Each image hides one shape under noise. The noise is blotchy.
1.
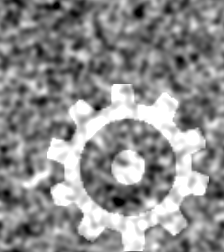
gear
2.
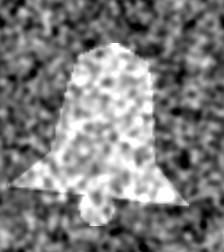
bell
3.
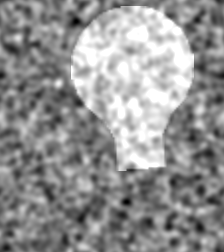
light bulb
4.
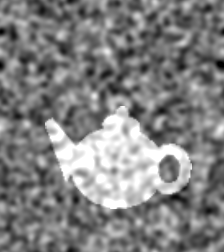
teapot
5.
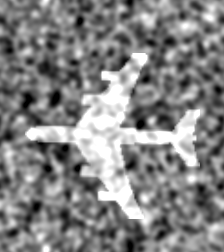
airplane
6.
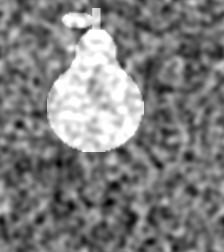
pear
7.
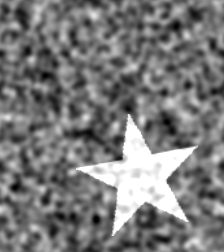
star
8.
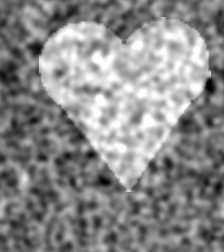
heart
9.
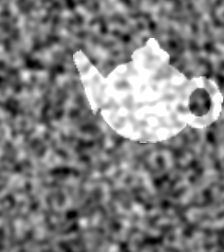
teapot
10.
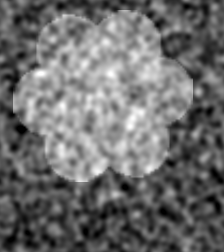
flower
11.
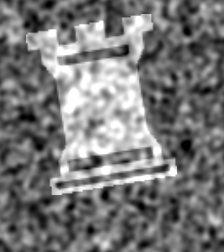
chess rook
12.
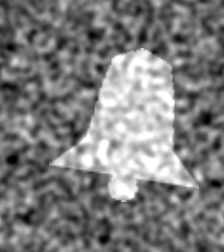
bell
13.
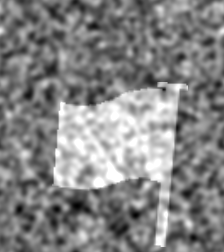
flag
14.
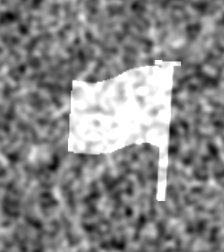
flag
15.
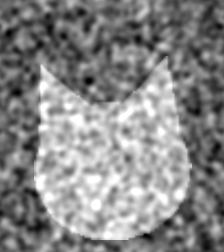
cat's head
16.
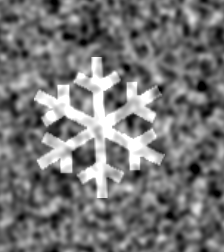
snowflake
